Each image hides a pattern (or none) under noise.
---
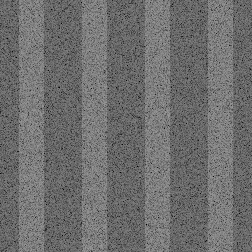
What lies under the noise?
vertical stripes
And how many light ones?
4
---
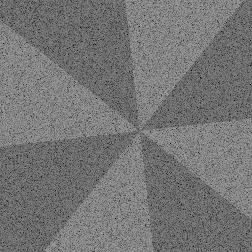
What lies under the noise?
spokes from one point
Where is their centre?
centre
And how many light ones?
4
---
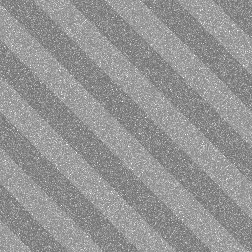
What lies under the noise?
diagonal stripes
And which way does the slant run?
top left to bottom right
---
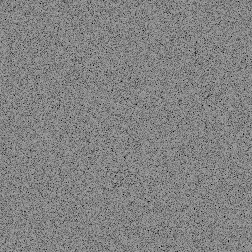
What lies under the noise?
only noise
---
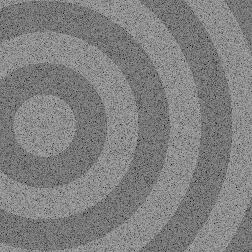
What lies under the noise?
rings round one point
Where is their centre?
middle left
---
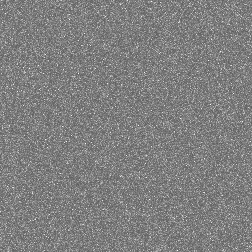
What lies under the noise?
only noise
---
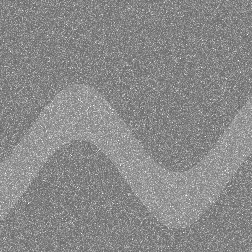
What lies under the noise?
a wavy band
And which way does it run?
left to right
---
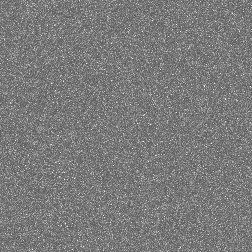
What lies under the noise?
only noise
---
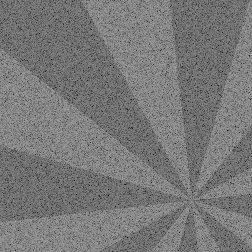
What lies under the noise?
spokes from one point
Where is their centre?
bottom right
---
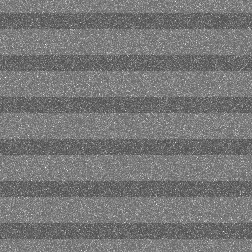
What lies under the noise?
horizontal stripes
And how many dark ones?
6
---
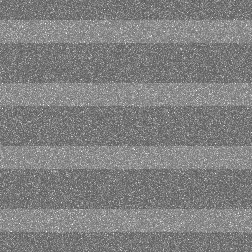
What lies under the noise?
horizontal stripes
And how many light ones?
4
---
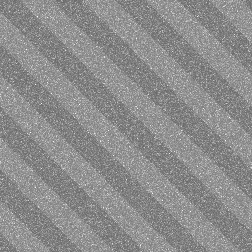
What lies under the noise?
diagonal stripes
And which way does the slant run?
top left to bottom right
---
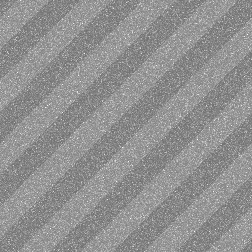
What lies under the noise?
diagonal stripes
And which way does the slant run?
bottom left to top right
